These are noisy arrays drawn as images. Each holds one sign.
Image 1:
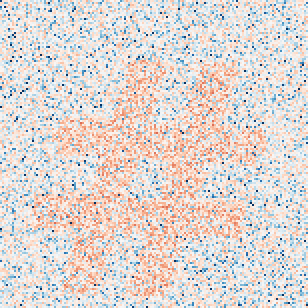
red hash sign
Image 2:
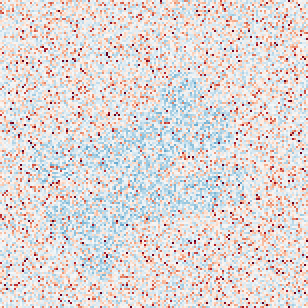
blue not-equal sign
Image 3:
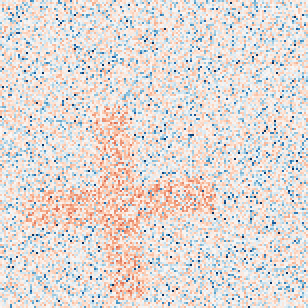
red plus sign
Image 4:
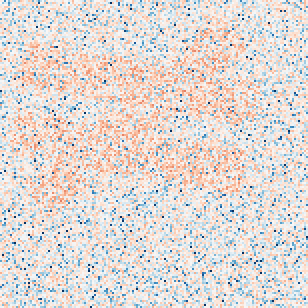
red not-equal sign
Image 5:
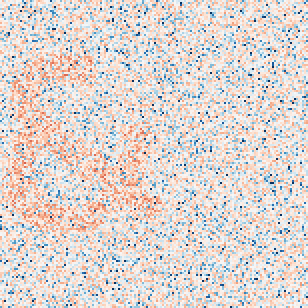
red ampersand
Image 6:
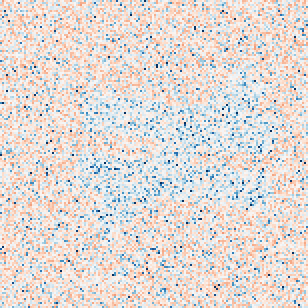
blue not-equal sign
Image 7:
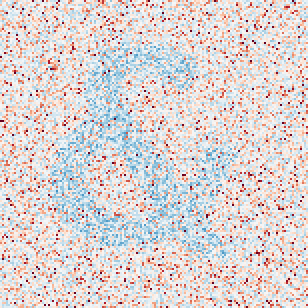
blue ampersand
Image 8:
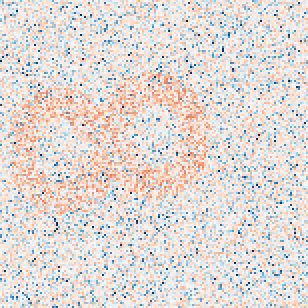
red infinity sign
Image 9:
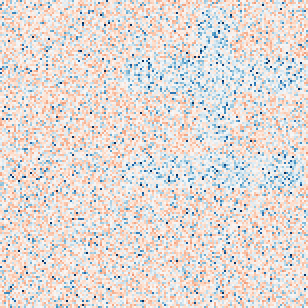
blue plus-minus sign
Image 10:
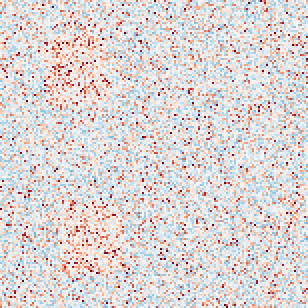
red colon
